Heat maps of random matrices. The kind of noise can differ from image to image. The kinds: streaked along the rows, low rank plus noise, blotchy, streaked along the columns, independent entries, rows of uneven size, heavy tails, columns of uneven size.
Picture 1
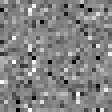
heavy tails
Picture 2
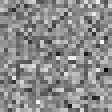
independent entries
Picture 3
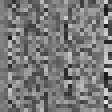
columns of uneven size
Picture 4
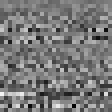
rows of uneven size
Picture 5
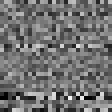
rows of uneven size
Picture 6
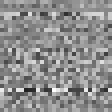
rows of uneven size
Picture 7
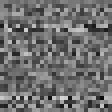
rows of uneven size
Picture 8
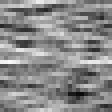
streaked along the rows
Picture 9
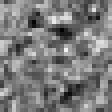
blotchy
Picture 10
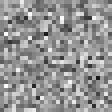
independent entries
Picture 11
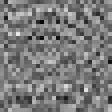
low rank plus noise
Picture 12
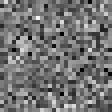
independent entries
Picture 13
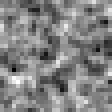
blotchy
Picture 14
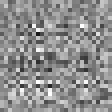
low rank plus noise
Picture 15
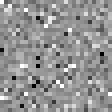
heavy tails
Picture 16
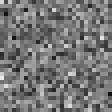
independent entries
